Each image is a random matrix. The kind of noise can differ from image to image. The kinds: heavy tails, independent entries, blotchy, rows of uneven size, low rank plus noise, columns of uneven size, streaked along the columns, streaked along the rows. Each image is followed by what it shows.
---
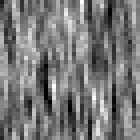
streaked along the columns
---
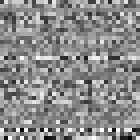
rows of uneven size
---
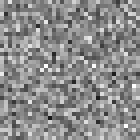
independent entries
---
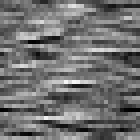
streaked along the rows
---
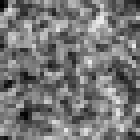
blotchy
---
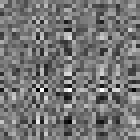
low rank plus noise
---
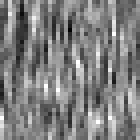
streaked along the columns
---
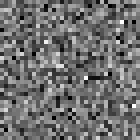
independent entries
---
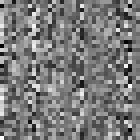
columns of uneven size
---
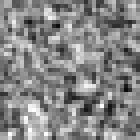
blotchy
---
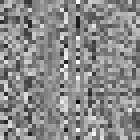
columns of uneven size
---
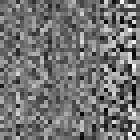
columns of uneven size
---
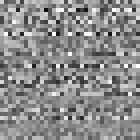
rows of uneven size
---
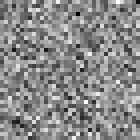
independent entries
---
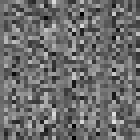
columns of uneven size
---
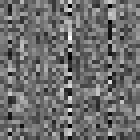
columns of uneven size
